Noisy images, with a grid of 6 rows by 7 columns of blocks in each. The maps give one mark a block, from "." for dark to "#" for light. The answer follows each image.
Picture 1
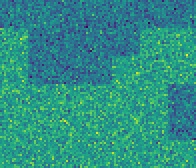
. . . . . . .
# . . . . # #
# . . . # # #
# # # # # # .
# # # # # # .
# # # # # # #
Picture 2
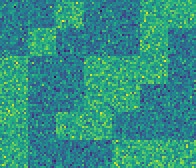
. . # . . # #
. # . . . # .
# . . # # # .
# . . # # . .
# . # # . . .
# . . . # # #
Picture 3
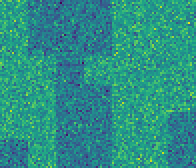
# . . . # # #
# . . . # # #
# # . # # # #
# # . . # # #
# # . . # # .
. # . . # # .
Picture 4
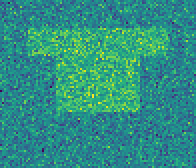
. . . . . . .
. # # # # # .
. . # # # . .
. . # # # . .
. . . . . . .
. . . . . . .
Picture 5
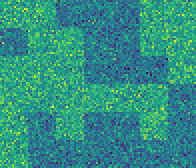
# # . . . # #
. # # . . # #
# # # . . . #
# # # # # # .
# . # . . # .
# . . . . . .
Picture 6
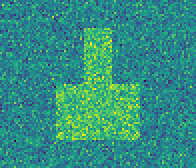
. . . . . . .
. . . # . . .
. . . # . . .
. . # # # . .
. . # # # . .
. . . . . . .
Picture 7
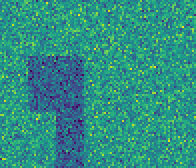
# # # # # # #
# # # # # # #
# . . # # # #
# . . # # # #
# # . # # # #
# # . # # # #
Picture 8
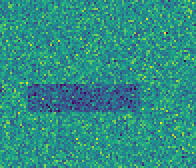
# # # # # # #
# # # # # # #
# # # # # # #
# . . . . # #
# # # # # # #
# # # # # # #
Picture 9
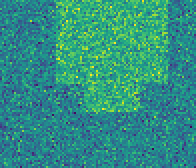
. . # # # # .
. . # # # # .
. . # # # # .
. . . # # . .
. . . . . . .
. . . . . . .
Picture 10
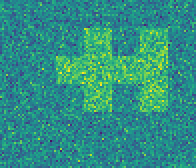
. . . . . . .
. . . # . # .
. . # # # # .
. . . # . # .
. . . . . . .
. . . . . . .
